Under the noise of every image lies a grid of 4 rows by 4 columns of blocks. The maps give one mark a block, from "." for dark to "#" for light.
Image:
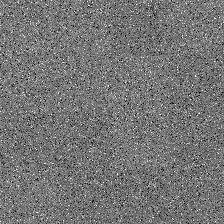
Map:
# # . #
# # # .
. . # .
# . . .
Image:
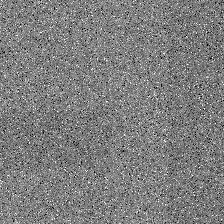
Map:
# # # .
# # # .
. . # .
# # # .
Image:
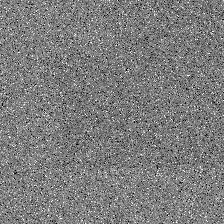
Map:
# # . .
# . . .
# . . .
# # # #
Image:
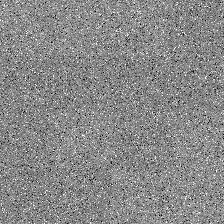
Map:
# # # .
. . . .
. # . #
. . # #
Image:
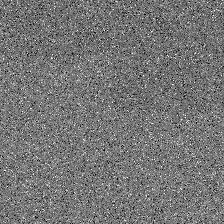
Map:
. . . .
# # . .
# # # #
# # # #
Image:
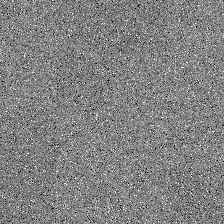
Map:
# . . #
# . # #
. # # #
. # # .
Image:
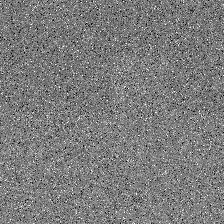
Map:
. . . .
. . # .
# # # #
# # # #
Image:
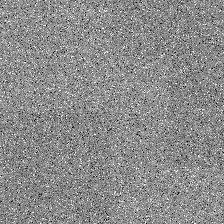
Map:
# # . .
# # # .
. . # .
. . # #
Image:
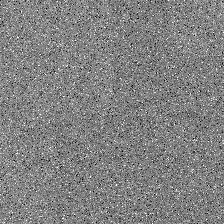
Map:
# # . #
# # . .
# . . .
# . . .
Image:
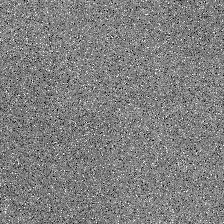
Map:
# # # .
. # # #
. . # #
. . # #
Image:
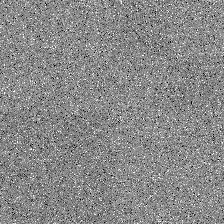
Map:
# # . #
# # # .
. . # #
. . # #
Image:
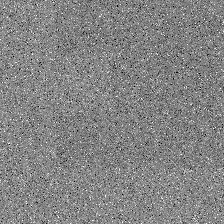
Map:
# . . .
# # . .
# . . .
# # # #
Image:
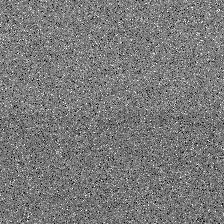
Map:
# # # #
# # # #
. . . .
. . . .
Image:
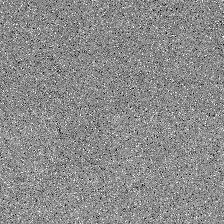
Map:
. . . .
. . . .
# . # #
# # # #
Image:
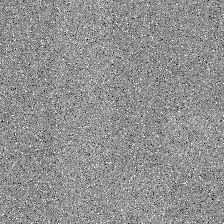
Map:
. # . .
. # . .
. # . #
. # # .
